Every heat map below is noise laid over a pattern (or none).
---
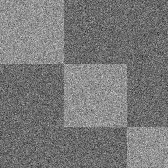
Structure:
blocks along the diagonal
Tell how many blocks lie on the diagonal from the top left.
3
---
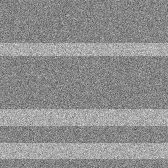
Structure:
bands of rows
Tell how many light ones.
3
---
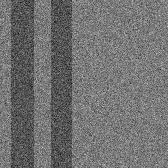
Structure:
bands of columns
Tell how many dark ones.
2
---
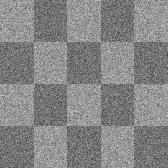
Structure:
a checkerboard
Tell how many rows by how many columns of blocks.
4 by 5
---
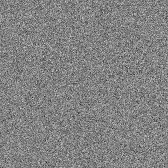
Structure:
only noise
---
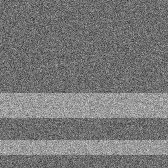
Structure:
bands of rows
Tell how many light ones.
2
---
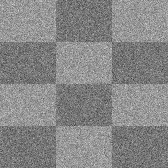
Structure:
a checkerboard
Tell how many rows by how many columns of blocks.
4 by 3
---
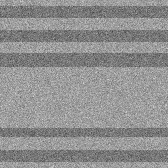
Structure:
bands of rows
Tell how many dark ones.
5
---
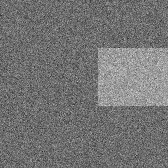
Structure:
one block
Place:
middle right
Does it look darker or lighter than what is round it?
lighter
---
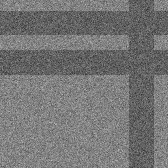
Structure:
bands of rows crossing bands of columns
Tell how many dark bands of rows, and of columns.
2 and 1
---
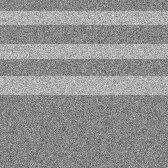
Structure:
bands of rows
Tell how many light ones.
3
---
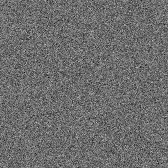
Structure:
only noise
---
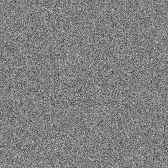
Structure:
only noise
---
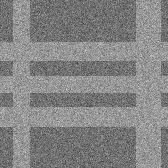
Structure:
bands of rows crossing bands of columns
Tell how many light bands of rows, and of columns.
3 and 2
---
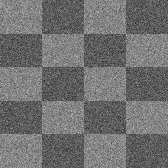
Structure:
a checkerboard
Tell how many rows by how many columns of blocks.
5 by 4
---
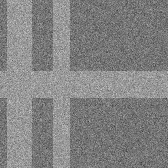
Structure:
bands of rows crossing bands of columns
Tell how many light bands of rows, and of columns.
1 and 2
